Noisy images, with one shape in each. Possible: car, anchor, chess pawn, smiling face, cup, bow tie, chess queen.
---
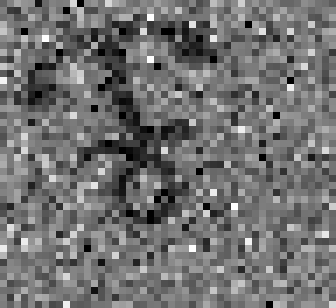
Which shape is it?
anchor
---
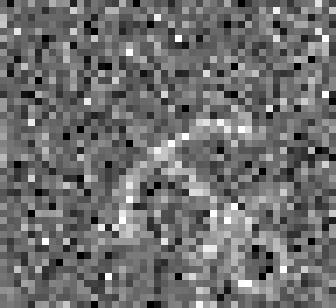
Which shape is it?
anchor
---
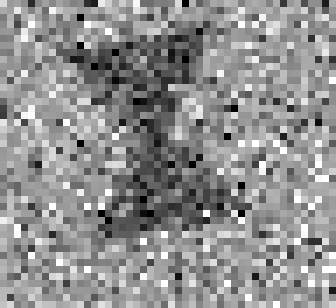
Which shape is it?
bow tie
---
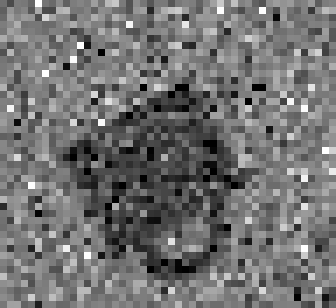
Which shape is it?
cup
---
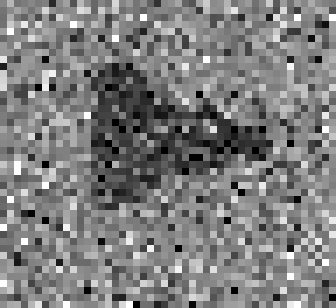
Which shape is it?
chess pawn
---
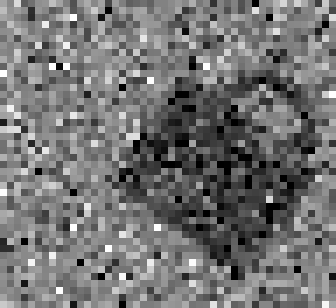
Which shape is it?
cup
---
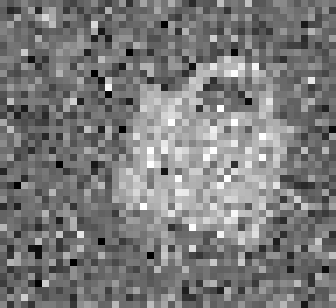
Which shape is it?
cup
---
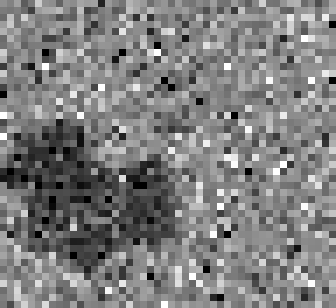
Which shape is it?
car
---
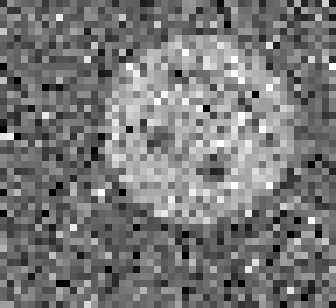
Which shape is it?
smiling face
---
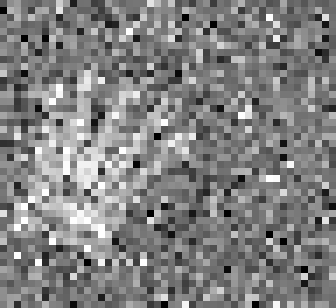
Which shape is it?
chess queen
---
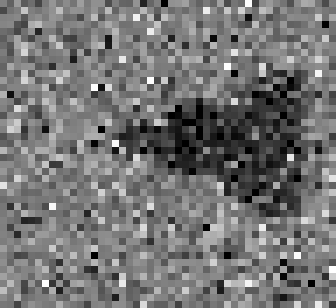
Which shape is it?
chess pawn
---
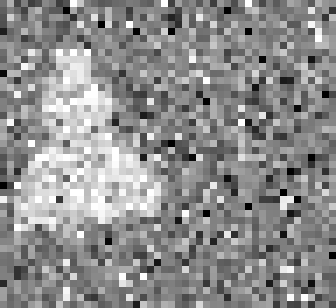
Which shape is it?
chess pawn
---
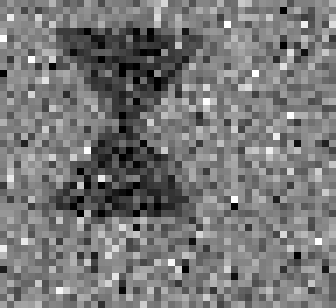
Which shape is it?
bow tie
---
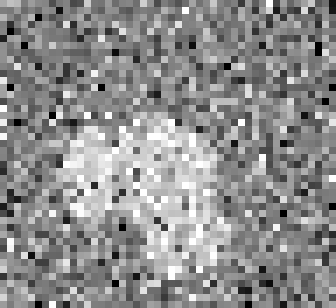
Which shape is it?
car
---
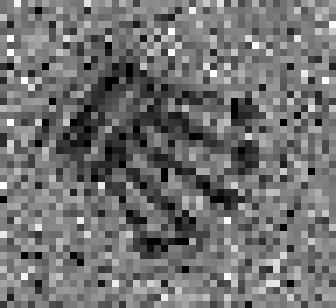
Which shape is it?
chess queen
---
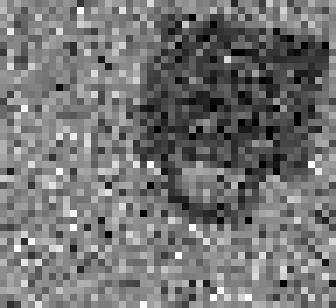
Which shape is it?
cup
